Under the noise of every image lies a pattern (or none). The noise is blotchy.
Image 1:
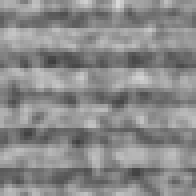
horizontal stripes
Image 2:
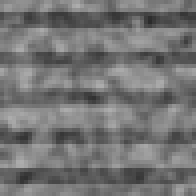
horizontal stripes
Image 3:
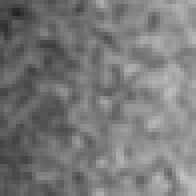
a smooth slope
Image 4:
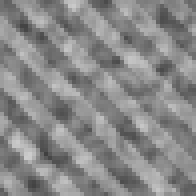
diagonal stripes
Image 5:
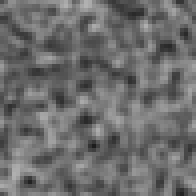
only noise
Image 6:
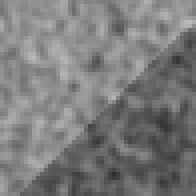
a sharp edge
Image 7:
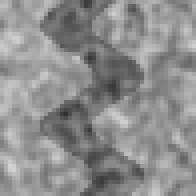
a wavy band
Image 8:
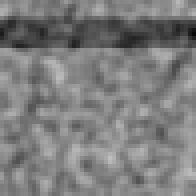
one horizontal stripe
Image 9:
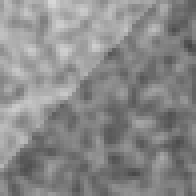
a sharp edge
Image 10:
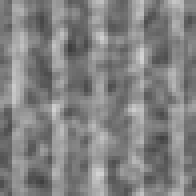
vertical stripes
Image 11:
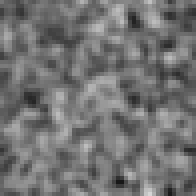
only noise
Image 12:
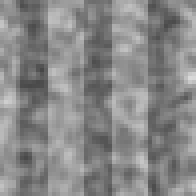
vertical stripes
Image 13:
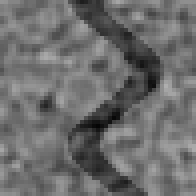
a wavy band
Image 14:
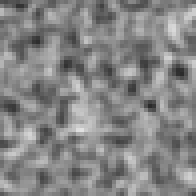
only noise
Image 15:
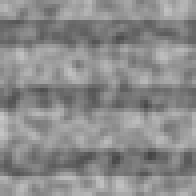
horizontal stripes
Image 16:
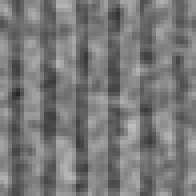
vertical stripes
